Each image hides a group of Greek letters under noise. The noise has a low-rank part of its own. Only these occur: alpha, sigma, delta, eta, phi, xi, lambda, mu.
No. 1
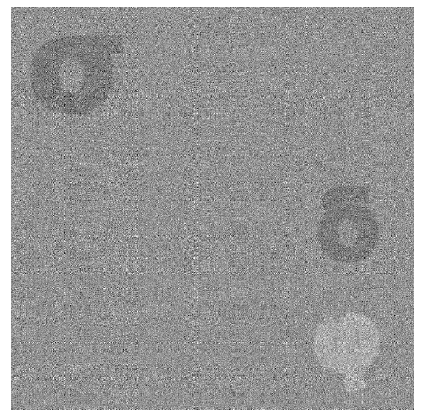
top left: dark sigma; middle right: dark delta; bottom right: light phi
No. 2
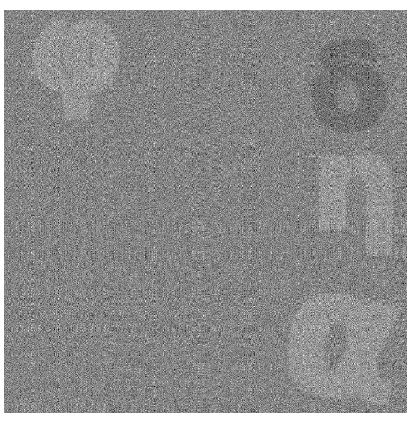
top left: light phi; top right: dark delta; middle right: light eta; bottom right: light alpha
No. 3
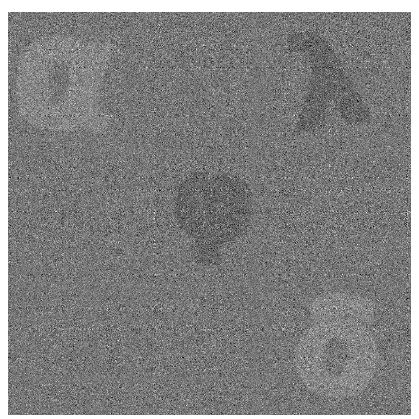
top left: light alpha; top right: dark lambda; centre: dark phi; bottom right: light delta
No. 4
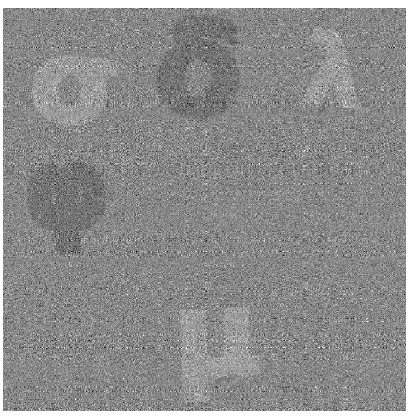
top left: light sigma; top middle: dark delta; top right: light lambda; middle left: dark phi; bottom middle: light mu
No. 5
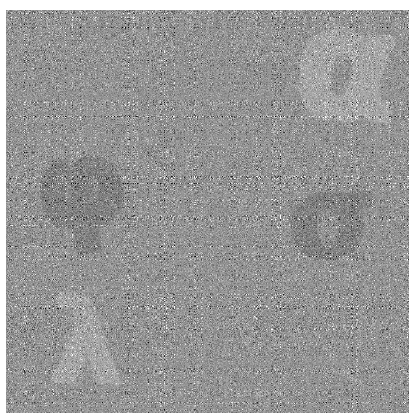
top right: light alpha; middle left: dark phi; middle right: dark sigma; bottom left: light lambda
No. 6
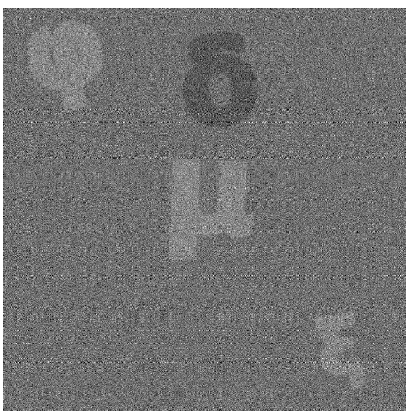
top left: light phi; top middle: dark delta; centre: light mu; bottom right: light xi
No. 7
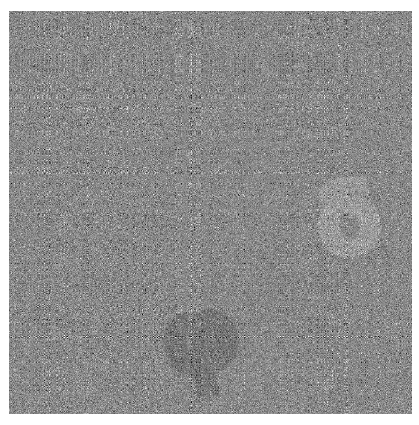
middle right: light delta; bottom middle: dark phi
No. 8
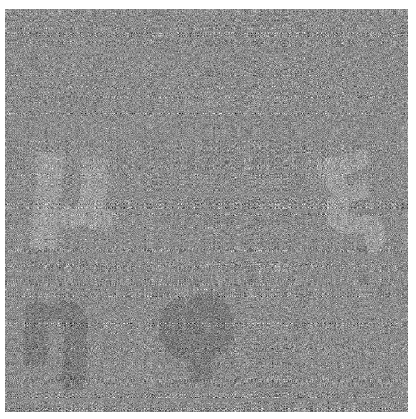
middle left: light mu; middle right: light xi; bottom left: dark eta; bottom middle: dark phi
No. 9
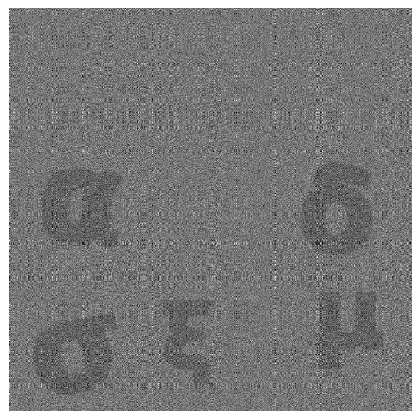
middle left: dark alpha; middle right: dark delta; bottom left: dark sigma; bottom middle: dark xi; bottom right: dark mu
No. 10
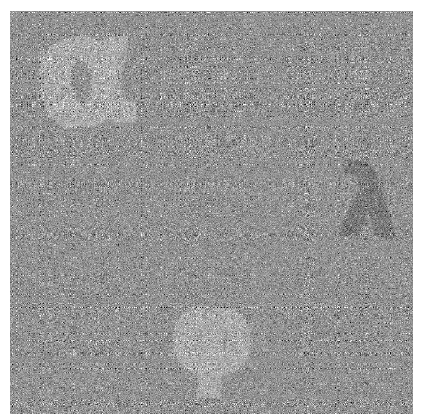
top left: light alpha; middle right: dark lambda; bottom middle: light phi
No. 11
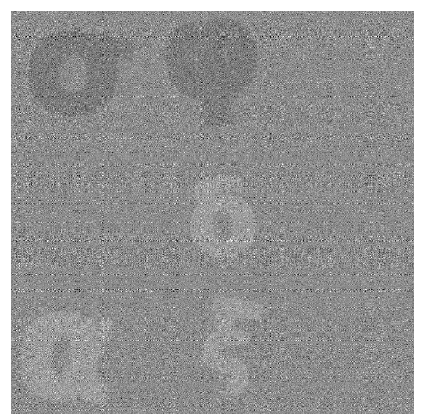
top left: dark sigma; top middle: dark phi; centre: light delta; bottom left: light alpha; bottom middle: light xi
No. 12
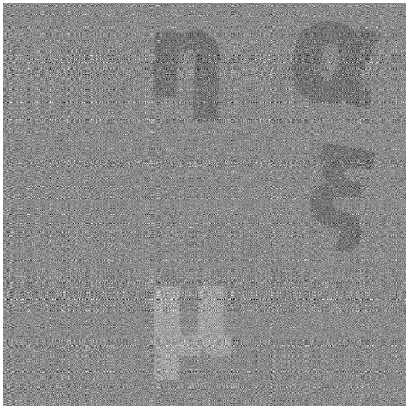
top middle: dark eta; top right: dark alpha; middle right: dark xi; bottom middle: light mu
